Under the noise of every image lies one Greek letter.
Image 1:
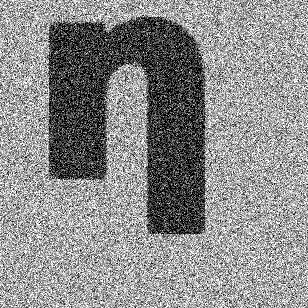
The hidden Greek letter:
eta
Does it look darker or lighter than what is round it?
darker
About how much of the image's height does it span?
two thirds
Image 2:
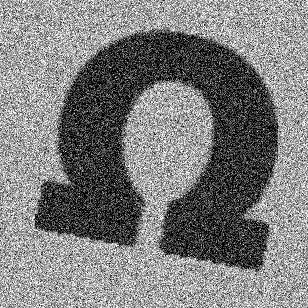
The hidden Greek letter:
omega
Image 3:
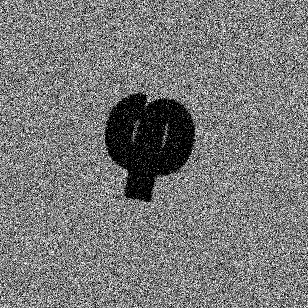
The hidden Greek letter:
phi
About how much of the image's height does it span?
a third
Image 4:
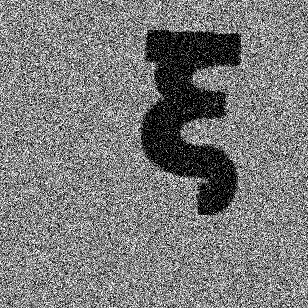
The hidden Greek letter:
xi
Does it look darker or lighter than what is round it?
darker
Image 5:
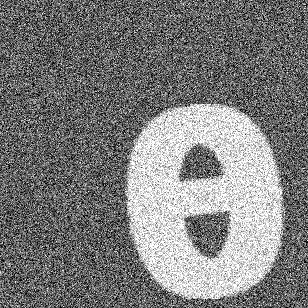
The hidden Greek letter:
theta
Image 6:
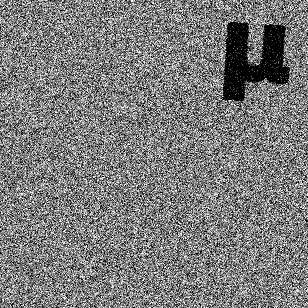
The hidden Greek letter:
mu
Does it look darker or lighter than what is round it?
darker
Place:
top right
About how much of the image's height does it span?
a quarter
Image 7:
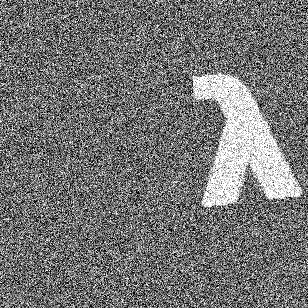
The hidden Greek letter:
lambda
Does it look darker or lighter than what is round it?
lighter
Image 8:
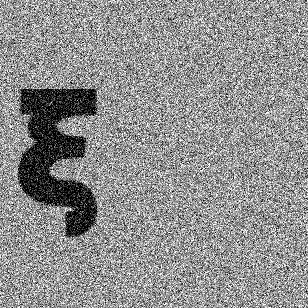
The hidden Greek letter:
xi
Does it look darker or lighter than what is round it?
darker
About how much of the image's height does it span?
half
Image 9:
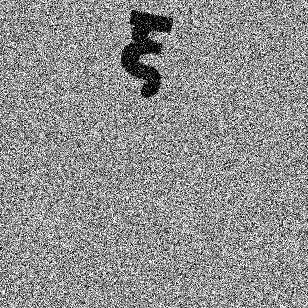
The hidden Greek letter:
xi
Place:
top middle
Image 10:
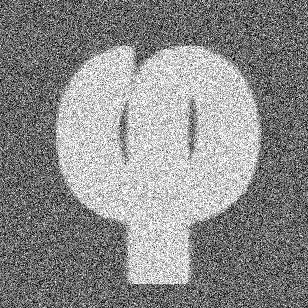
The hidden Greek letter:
phi
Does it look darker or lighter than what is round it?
lighter
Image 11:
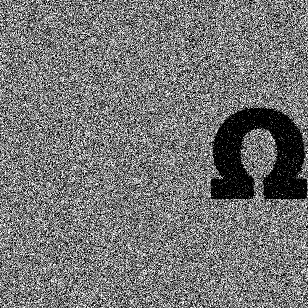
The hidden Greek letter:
omega
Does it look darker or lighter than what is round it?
darker
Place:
middle right
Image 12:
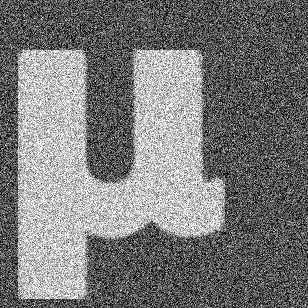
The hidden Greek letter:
mu
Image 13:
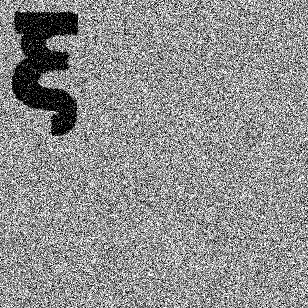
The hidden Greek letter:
xi
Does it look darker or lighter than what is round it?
darker
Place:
top left
